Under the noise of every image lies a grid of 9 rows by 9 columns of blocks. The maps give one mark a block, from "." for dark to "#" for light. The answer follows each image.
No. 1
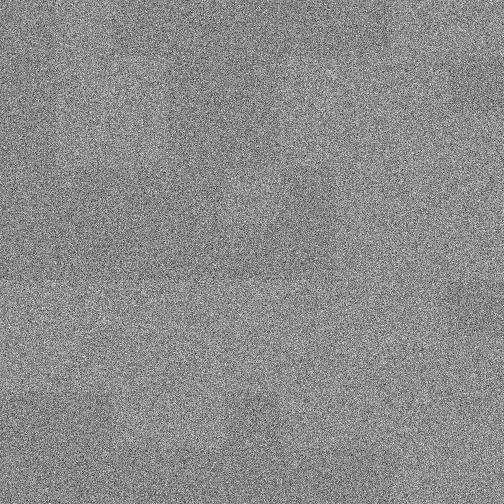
.#.....##
.##..###.
.##..####
....#.###
......###
########.
#########
..##.####
.......##
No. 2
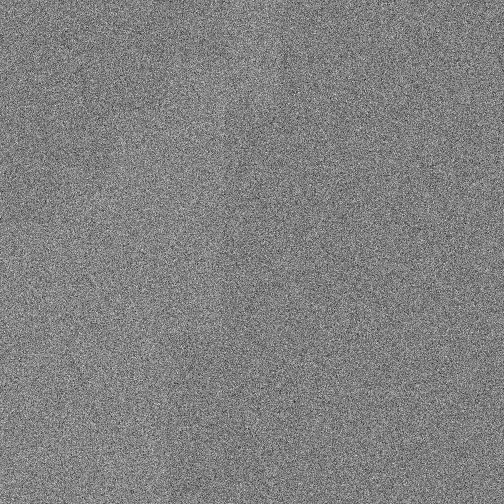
....#....
...##....
..##.....
.###.....
####.....
####.....
###......
###......
###......
